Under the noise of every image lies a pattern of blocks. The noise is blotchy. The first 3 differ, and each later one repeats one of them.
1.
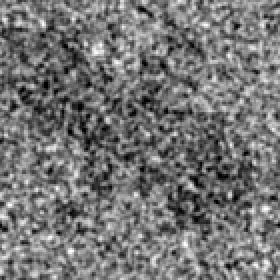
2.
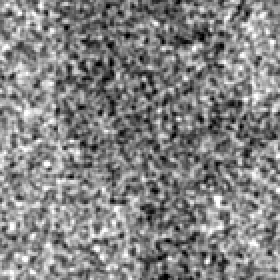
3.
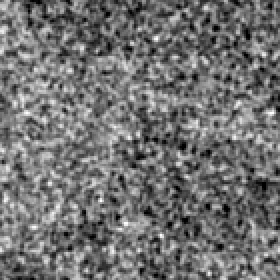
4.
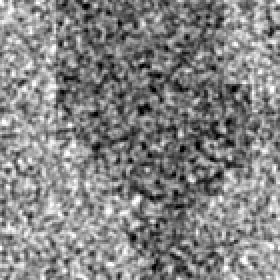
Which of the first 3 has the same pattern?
2
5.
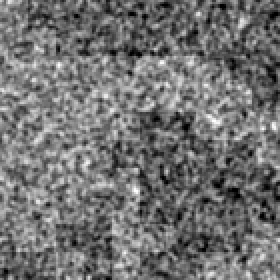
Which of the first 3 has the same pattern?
3
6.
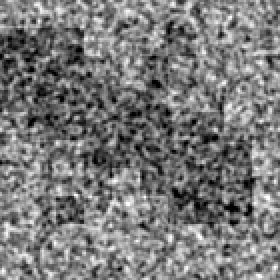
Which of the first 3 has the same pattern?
1
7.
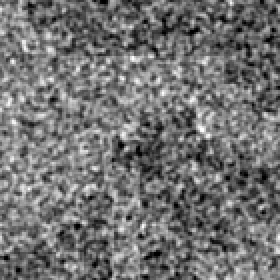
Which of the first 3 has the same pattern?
3
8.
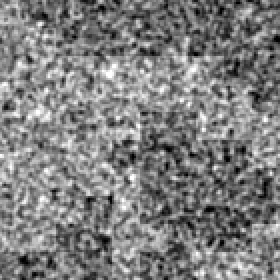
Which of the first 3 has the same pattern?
3
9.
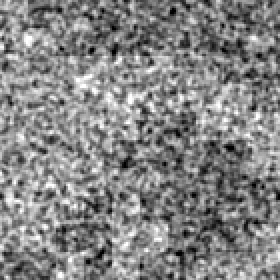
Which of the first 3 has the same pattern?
3
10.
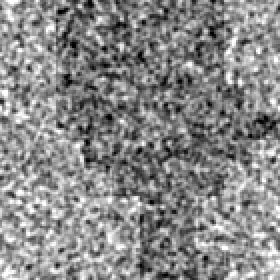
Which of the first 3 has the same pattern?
2
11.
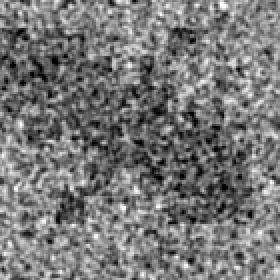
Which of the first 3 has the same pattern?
1
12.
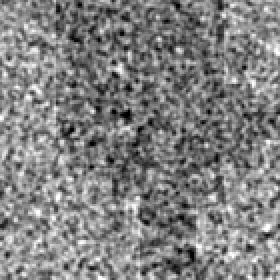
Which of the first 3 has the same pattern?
2
